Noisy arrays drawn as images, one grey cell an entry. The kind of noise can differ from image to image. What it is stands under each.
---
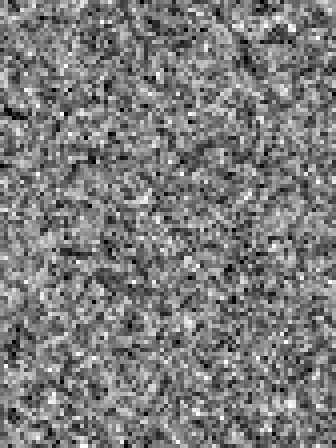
blotchy
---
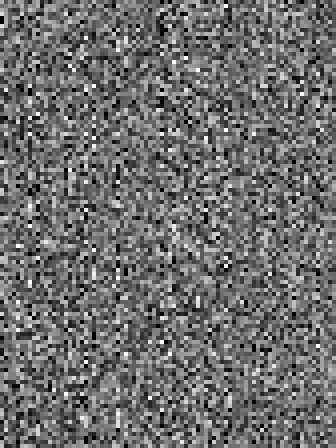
columns of uneven size
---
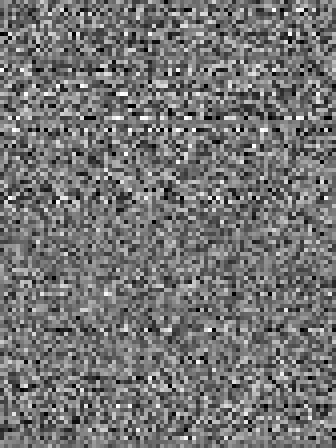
rows of uneven size
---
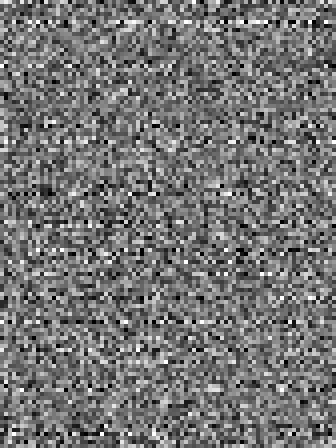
rows of uneven size
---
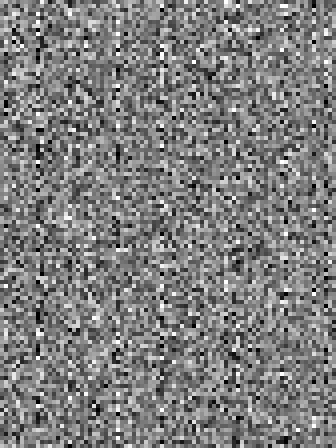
columns of uneven size
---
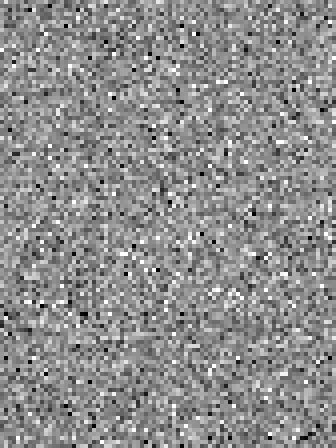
heavy tails
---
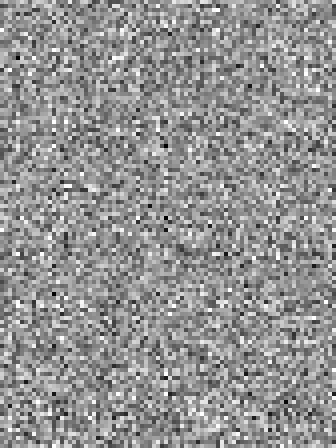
low rank plus noise
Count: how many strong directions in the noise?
five to eight
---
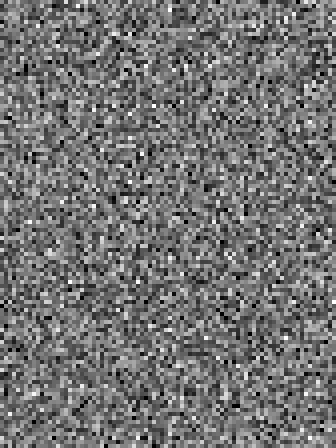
low rank plus noise
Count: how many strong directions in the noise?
one
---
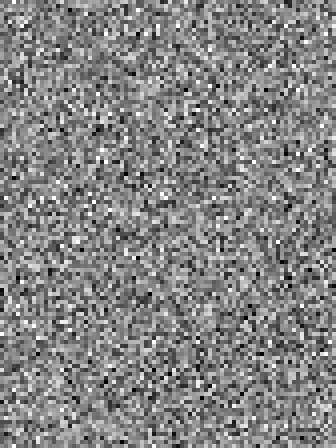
independent entries
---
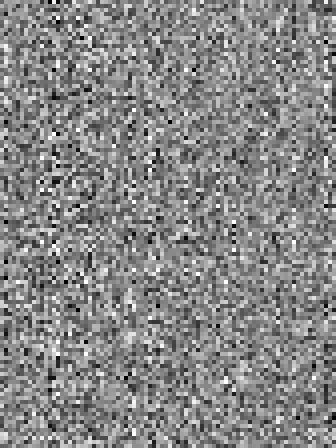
columns of uneven size
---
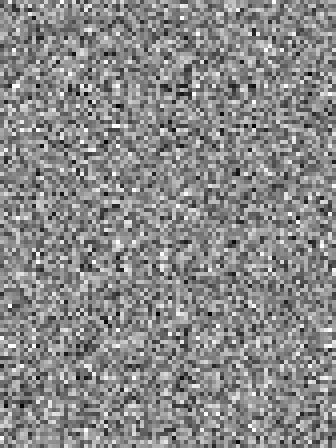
low rank plus noise
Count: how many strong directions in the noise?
two
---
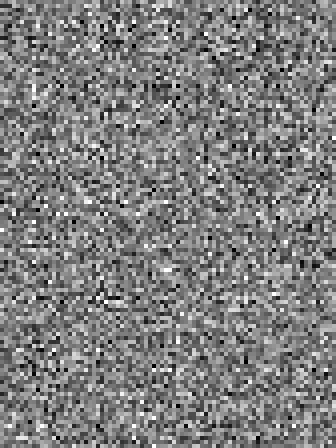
low rank plus noise
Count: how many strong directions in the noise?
three or four
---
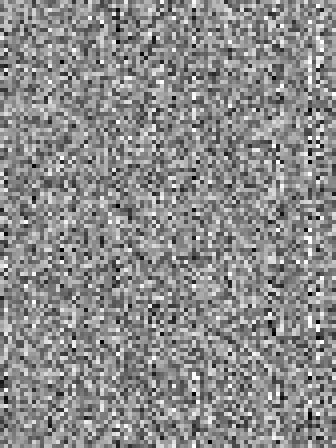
columns of uneven size
